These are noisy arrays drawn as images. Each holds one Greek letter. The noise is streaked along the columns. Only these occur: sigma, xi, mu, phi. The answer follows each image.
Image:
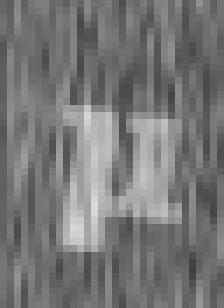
mu
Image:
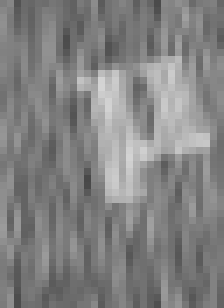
mu
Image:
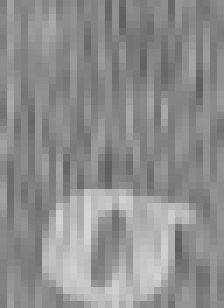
sigma
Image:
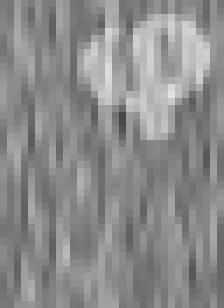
phi
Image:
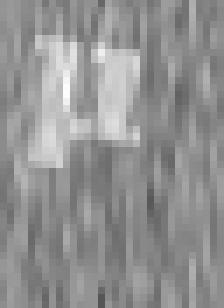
mu
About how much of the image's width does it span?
half
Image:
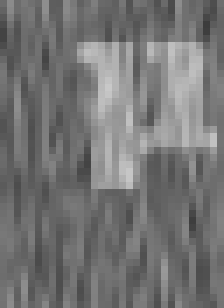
mu
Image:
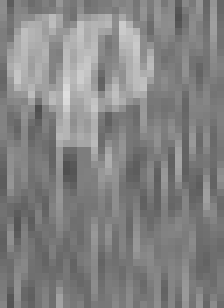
phi
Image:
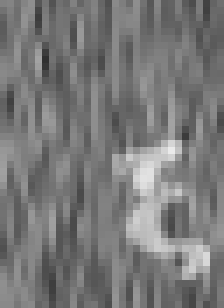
xi
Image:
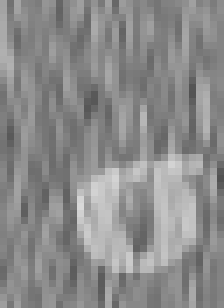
sigma
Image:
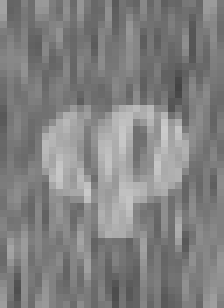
phi
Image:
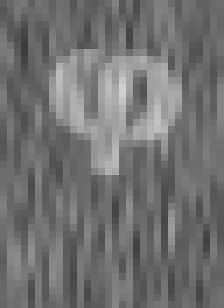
phi
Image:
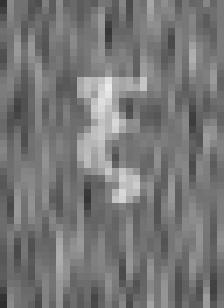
xi
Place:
centre
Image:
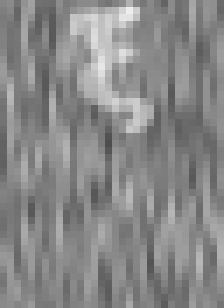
xi
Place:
top middle
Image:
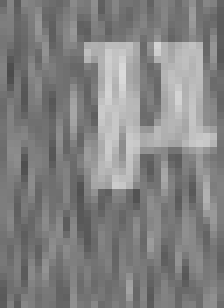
mu
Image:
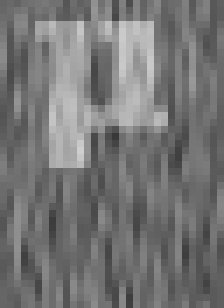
mu
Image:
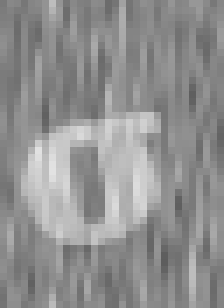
sigma
